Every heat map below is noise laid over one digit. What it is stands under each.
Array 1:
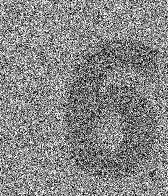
6
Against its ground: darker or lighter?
darker
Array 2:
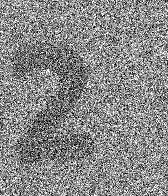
2
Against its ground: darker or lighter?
darker
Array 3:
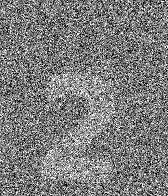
2
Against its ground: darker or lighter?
lighter
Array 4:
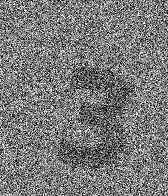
3
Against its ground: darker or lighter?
darker
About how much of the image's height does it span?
half
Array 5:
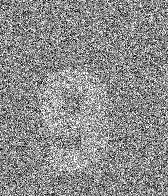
9
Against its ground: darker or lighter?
lighter
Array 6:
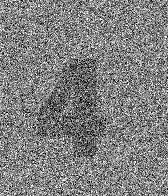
4
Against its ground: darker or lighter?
darker
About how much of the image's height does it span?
half
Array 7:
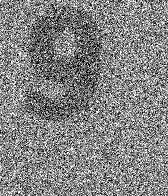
9
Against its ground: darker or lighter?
darker
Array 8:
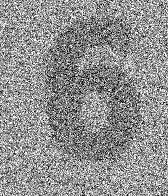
6
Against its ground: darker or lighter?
darker
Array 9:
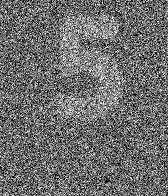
5
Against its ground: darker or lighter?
lighter
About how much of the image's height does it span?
half
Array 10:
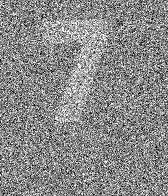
7
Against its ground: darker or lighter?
lighter
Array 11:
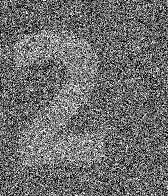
2
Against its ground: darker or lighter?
lighter
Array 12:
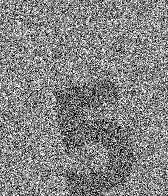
5
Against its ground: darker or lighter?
darker
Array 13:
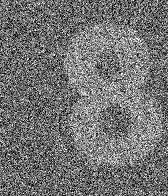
8
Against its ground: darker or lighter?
lighter
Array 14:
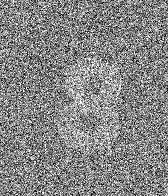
8
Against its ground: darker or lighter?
lighter
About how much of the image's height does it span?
half
